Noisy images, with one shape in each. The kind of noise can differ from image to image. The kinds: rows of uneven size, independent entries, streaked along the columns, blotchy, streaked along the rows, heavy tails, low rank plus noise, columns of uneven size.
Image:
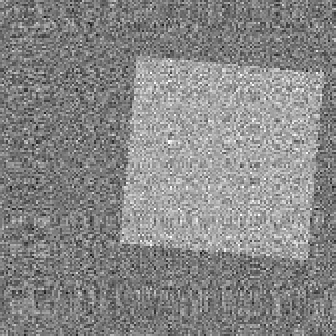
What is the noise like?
low rank plus noise
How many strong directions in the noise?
three or four
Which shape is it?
square
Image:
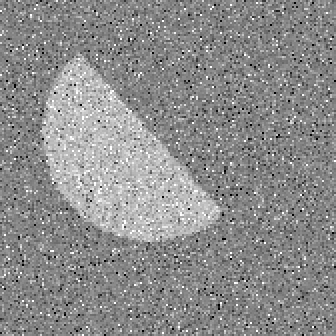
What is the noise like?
heavy tails
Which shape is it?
half disc
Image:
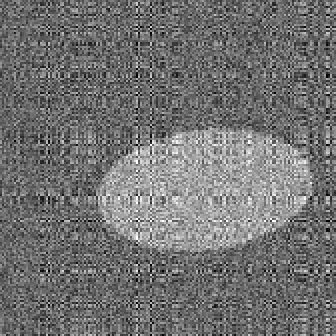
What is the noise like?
low rank plus noise
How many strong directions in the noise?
one
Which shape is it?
ellipse
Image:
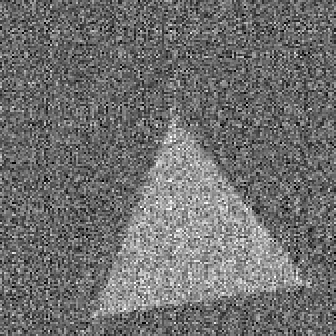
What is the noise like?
low rank plus noise
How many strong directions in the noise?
five to eight
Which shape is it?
triangle
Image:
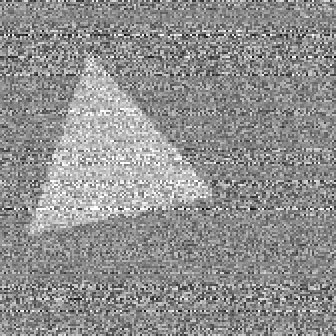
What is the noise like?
rows of uneven size
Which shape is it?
triangle
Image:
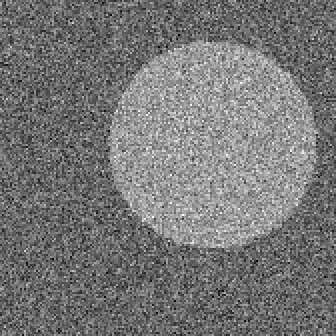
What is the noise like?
independent entries
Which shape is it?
disc
